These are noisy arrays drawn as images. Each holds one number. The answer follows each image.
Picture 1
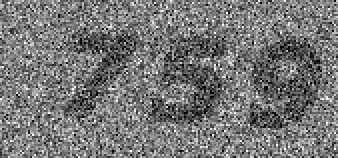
759
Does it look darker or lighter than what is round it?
darker
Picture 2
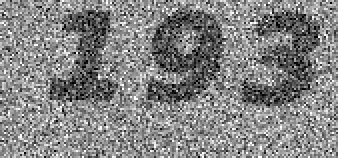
193
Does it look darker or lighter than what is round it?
darker
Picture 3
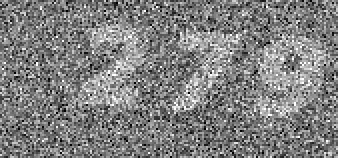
279
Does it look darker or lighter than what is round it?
lighter
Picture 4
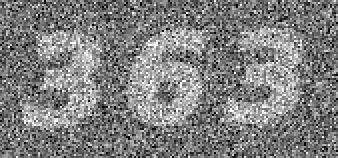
363
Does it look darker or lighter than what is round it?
lighter
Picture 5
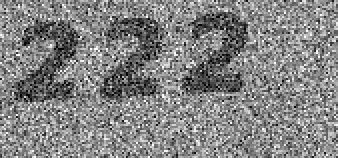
222
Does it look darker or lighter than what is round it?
darker
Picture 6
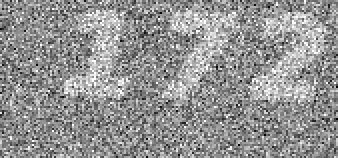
172
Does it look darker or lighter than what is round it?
lighter
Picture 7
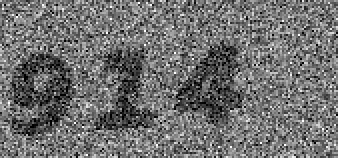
914
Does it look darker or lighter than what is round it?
darker
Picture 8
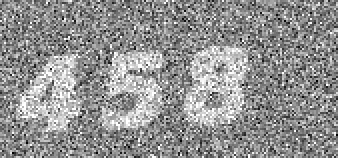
458
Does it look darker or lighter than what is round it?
lighter
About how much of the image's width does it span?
two thirds
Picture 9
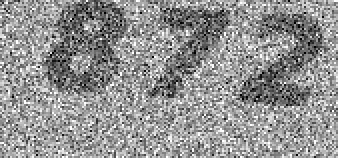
872
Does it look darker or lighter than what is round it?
darker
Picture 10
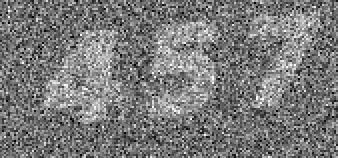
457
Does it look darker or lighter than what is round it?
lighter
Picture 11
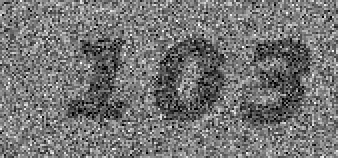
103
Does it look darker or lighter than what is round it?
darker
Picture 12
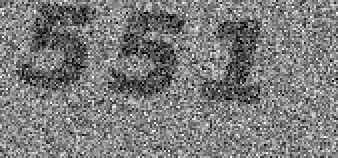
551
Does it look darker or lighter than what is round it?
darker
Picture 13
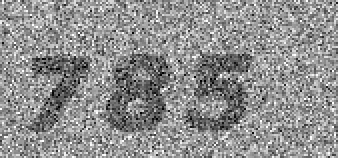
785
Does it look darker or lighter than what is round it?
darker
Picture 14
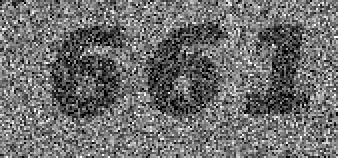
661
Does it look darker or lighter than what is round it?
darker
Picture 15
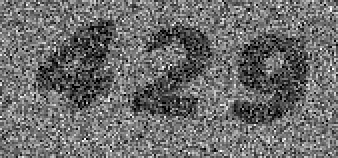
429
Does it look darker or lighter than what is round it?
darker
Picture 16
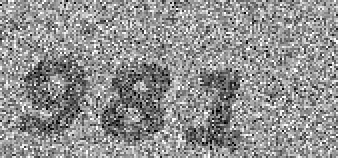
981
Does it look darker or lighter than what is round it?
darker
